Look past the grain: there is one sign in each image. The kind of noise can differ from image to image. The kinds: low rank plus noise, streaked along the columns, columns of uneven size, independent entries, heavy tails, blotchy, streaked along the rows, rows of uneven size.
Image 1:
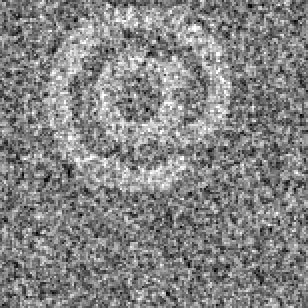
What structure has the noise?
blotchy
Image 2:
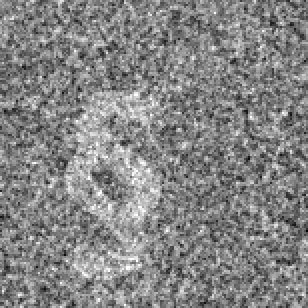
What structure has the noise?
blotchy
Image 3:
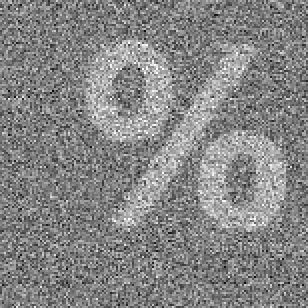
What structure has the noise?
low rank plus noise
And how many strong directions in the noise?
three or four
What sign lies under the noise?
percent sign
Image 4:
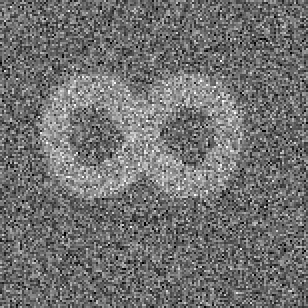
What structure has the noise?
independent entries
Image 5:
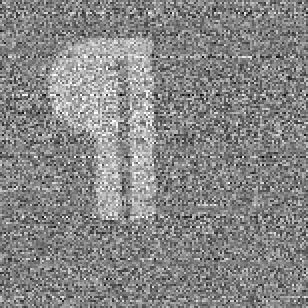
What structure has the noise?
rows of uneven size
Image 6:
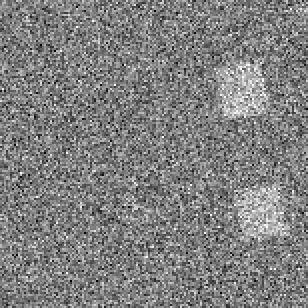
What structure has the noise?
independent entries
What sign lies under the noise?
colon
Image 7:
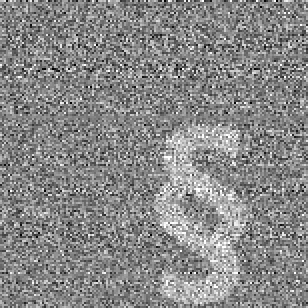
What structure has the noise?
rows of uneven size
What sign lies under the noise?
section sign
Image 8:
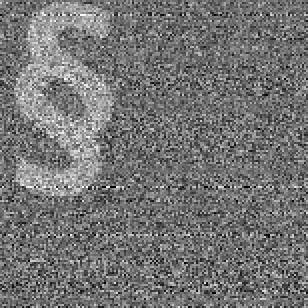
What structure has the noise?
rows of uneven size
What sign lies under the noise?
section sign
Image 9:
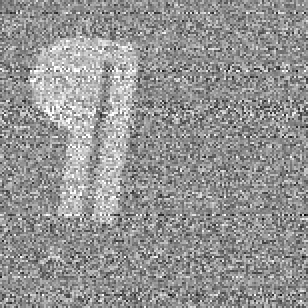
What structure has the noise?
rows of uneven size
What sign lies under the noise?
pilcrow
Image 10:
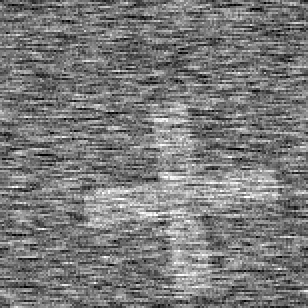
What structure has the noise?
streaked along the rows
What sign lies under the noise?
plus sign
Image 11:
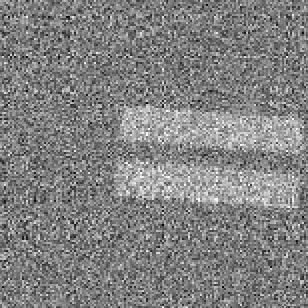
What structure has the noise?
low rank plus noise
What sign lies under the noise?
equals sign
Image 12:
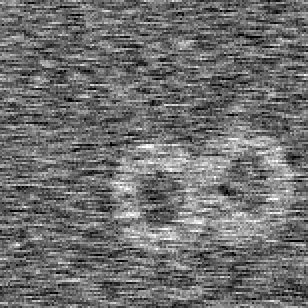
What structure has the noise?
streaked along the rows
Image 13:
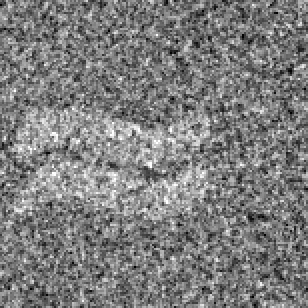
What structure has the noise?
blotchy
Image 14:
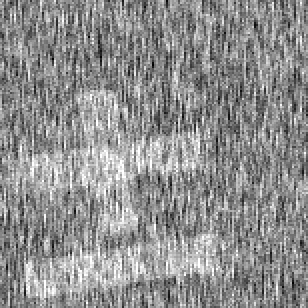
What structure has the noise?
streaked along the columns
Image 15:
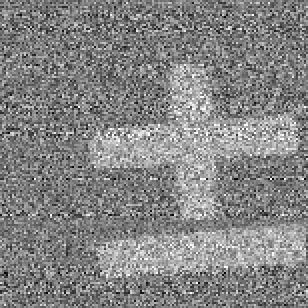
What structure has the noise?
rows of uneven size
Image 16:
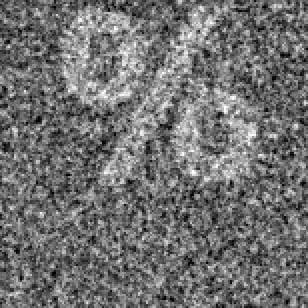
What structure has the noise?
blotchy
